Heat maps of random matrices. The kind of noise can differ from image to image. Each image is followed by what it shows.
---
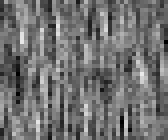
streaked along the columns
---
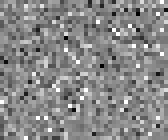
heavy tails
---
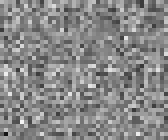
low rank plus noise
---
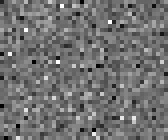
heavy tails
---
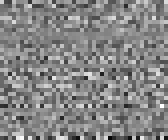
rows of uneven size
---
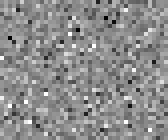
heavy tails
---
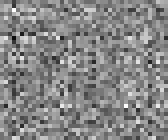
low rank plus noise
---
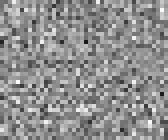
low rank plus noise
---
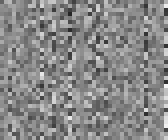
columns of uneven size
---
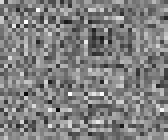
low rank plus noise
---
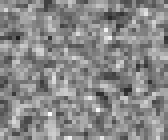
blotchy
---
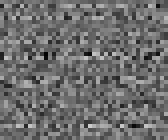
rows of uneven size
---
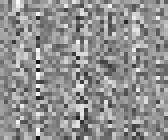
columns of uneven size
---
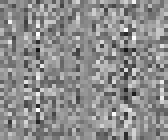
columns of uneven size
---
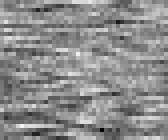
streaked along the rows
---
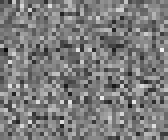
low rank plus noise
